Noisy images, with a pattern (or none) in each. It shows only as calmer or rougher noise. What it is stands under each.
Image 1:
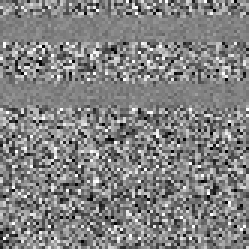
bands of rows
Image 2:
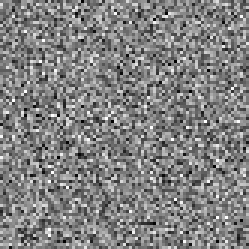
only noise
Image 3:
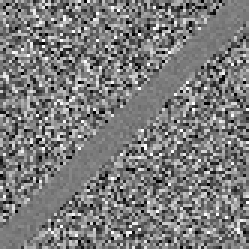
a diagonal band
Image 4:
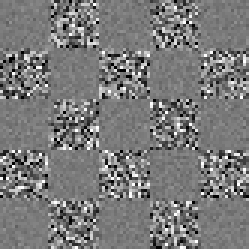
a checkerboard
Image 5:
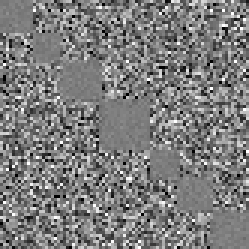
blocks along the diagonal
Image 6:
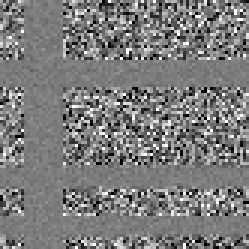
bands of rows crossing bands of columns
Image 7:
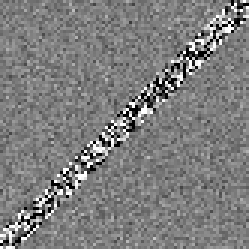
a diagonal band
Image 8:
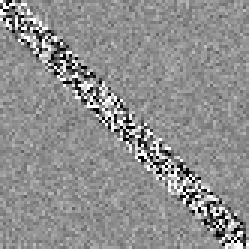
a diagonal band
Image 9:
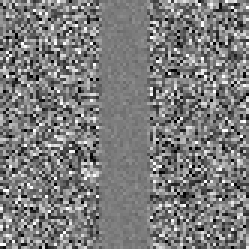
one band of columns
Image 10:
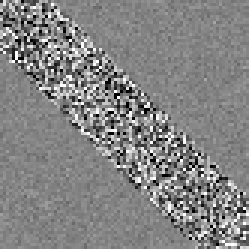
a diagonal band
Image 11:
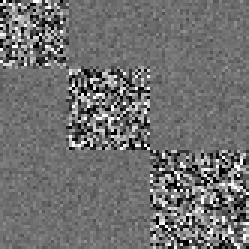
blocks along the diagonal
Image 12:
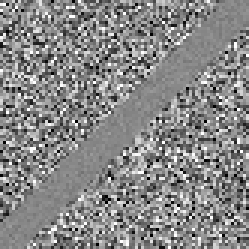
a diagonal band
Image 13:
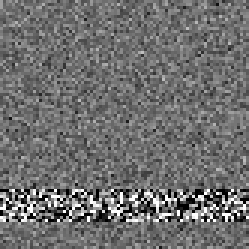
one band of rows
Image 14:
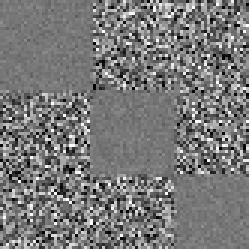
blocks along the diagonal
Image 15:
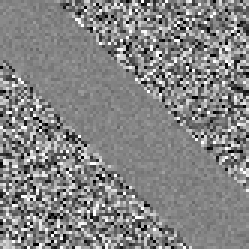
a diagonal band
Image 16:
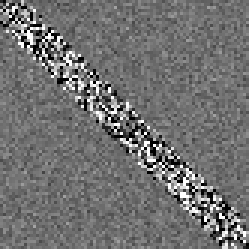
a diagonal band
